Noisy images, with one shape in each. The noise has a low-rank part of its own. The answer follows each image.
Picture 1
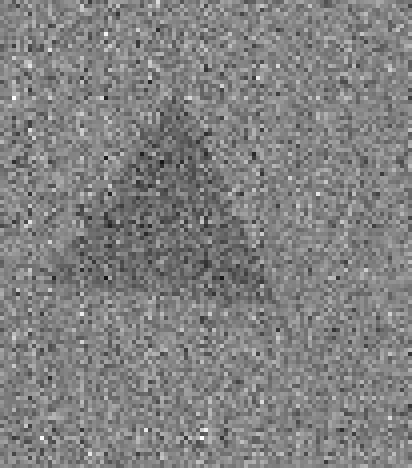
triangle
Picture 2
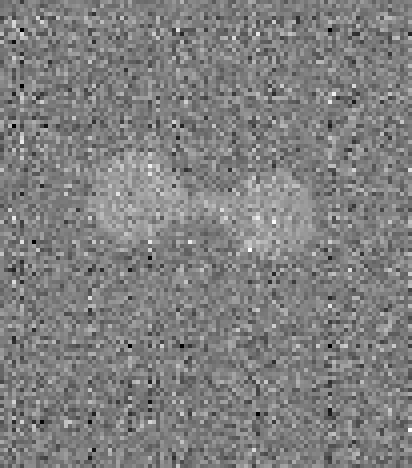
dumbbell
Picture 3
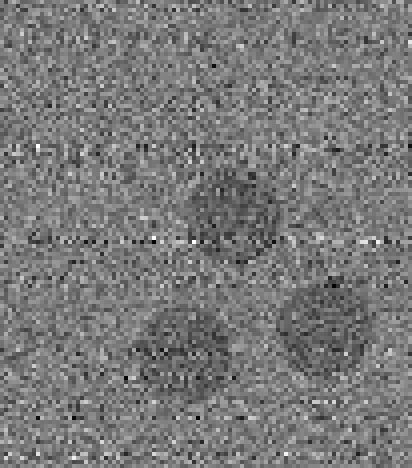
three dots
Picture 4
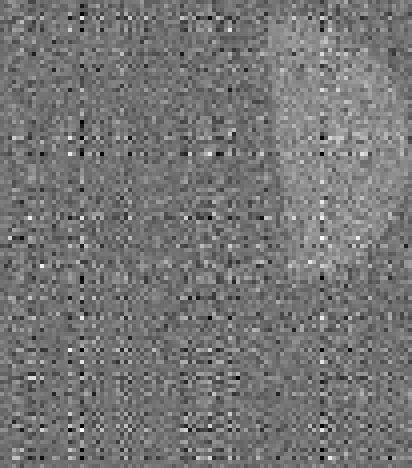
half disc
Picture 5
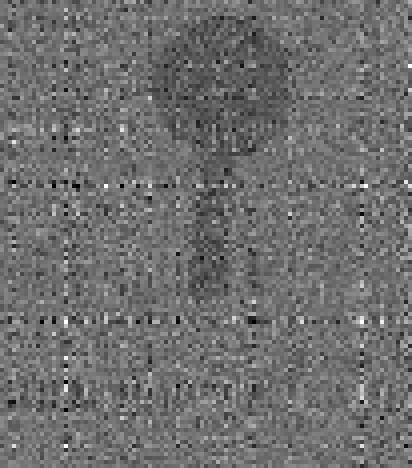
lollipop
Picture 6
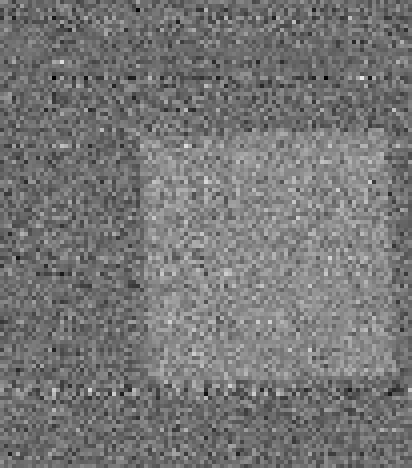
square
